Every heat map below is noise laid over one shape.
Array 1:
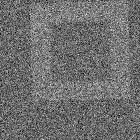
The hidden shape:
square frame
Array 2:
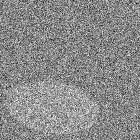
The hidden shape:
ellipse
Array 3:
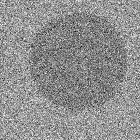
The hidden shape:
disc
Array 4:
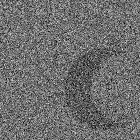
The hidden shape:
crescent
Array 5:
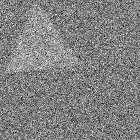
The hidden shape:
triangle
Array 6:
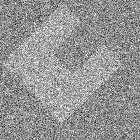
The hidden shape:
square with a notch
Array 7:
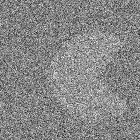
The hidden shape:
disc with a wedge cut out
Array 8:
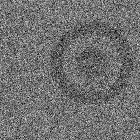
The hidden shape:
bullseye
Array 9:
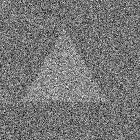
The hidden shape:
triangle
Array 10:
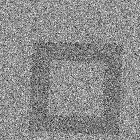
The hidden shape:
square frame
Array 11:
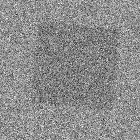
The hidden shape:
square
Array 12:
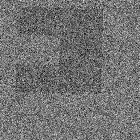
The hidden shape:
square with a notch
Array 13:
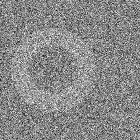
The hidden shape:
ring
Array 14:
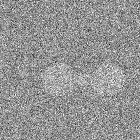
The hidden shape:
dumbbell
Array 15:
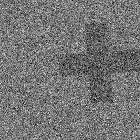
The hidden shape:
cross
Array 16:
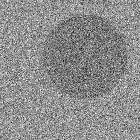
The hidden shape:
disc
